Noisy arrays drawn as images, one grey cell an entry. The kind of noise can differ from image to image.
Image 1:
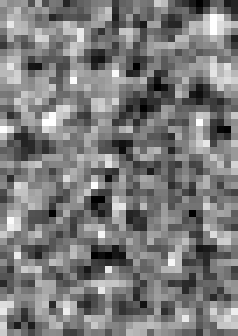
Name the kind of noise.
blotchy
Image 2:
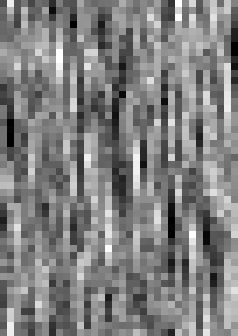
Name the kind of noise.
streaked along the columns
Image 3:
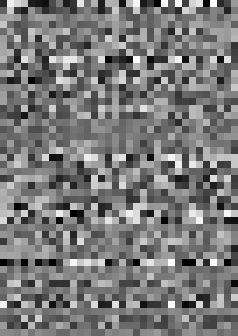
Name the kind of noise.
rows of uneven size
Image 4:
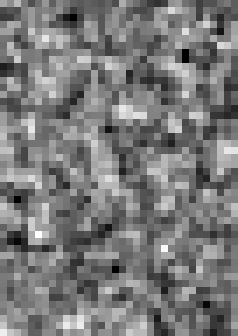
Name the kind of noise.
blotchy
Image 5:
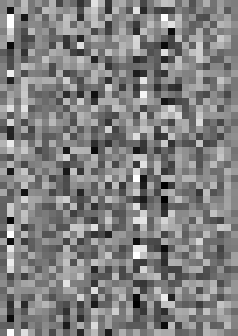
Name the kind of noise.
columns of uneven size
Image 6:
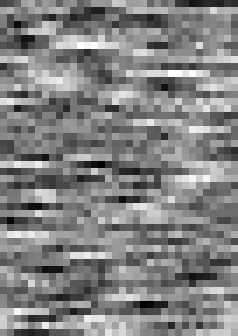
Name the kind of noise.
streaked along the rows
